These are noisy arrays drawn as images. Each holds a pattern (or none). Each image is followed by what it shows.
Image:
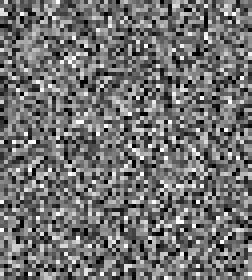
only noise
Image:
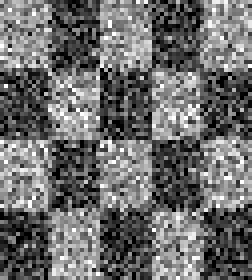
a checkerboard
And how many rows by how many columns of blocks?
4 by 5
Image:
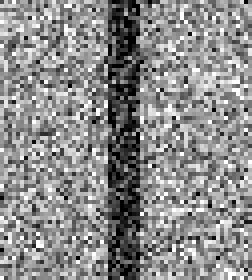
one band of columns
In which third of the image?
middle
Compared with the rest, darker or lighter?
darker
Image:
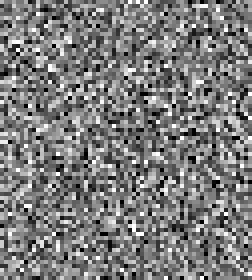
only noise
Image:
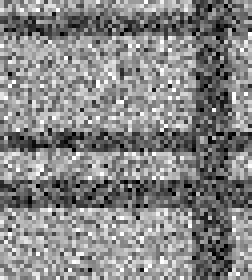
bands of rows crossing bands of columns
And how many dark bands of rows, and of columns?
3 and 1
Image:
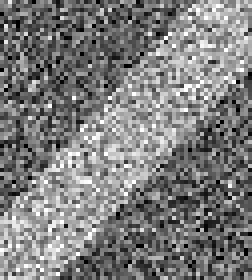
a diagonal band
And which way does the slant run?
bottom left to top right
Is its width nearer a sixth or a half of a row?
a half
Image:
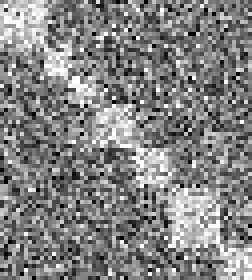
blocks along the diagonal
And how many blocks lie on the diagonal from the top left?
7
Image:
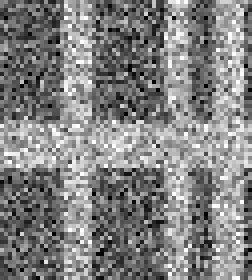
bands of rows crossing bands of columns
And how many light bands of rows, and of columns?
1 and 3
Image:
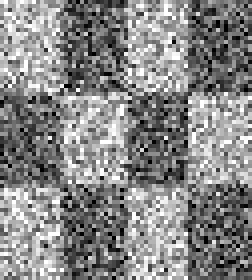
a checkerboard
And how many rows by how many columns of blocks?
3 by 4
